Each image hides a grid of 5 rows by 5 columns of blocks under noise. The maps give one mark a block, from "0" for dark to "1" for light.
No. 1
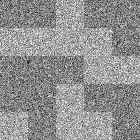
0 0 1 0 0
1 1 1 1 0
0 0 0 1 1
0 0 1 0 0
1 0 1 1 0
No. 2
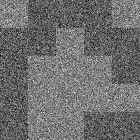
1 0 0 0 1
0 0 1 0 0
0 1 1 1 0
0 1 1 1 1
0 1 1 0 0
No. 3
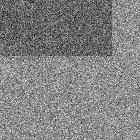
0 0 0 0 1
0 0 0 0 1
1 1 1 1 1
1 1 1 1 1
1 1 1 1 1
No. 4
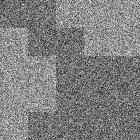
0 0 1 1 1
1 0 0 1 1
1 1 0 0 0
1 1 0 0 0
1 0 0 0 0
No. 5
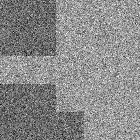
0 0 1 1 1
0 0 1 1 1
1 1 1 1 1
0 0 1 1 1
0 0 0 1 1
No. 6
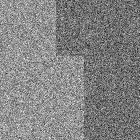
1 1 0 0 0
1 1 0 0 0
1 1 1 0 0
1 1 1 0 0
1 1 1 0 0
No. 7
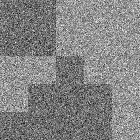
0 0 1 1 1
0 0 1 1 1
1 1 0 1 1
1 0 0 0 1
0 0 0 0 1
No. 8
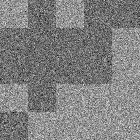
1 0 1 0 0
0 0 0 0 1
0 0 0 0 1
1 0 1 1 1
0 1 1 1 1
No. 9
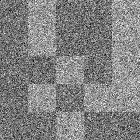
0 1 0 0 1
0 1 0 0 1
0 0 1 0 1
0 1 0 1 1
0 0 1 0 0
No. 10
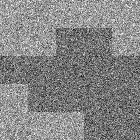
1 1 1 1 1
1 1 0 0 1
0 0 0 0 0
1 0 0 0 0
1 1 1 0 0
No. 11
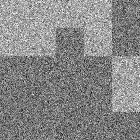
1 1 1 1 0
1 1 0 1 0
0 0 0 0 1
0 0 0 0 1
0 0 0 0 0
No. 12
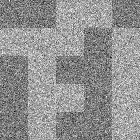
0 0 1 1 0
1 1 1 0 1
0 1 0 0 1
0 1 1 0 1
0 1 0 0 1
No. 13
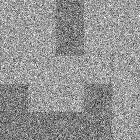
1 1 0 1 1
1 1 0 1 1
1 1 1 1 1
0 1 1 0 1
0 0 0 0 1
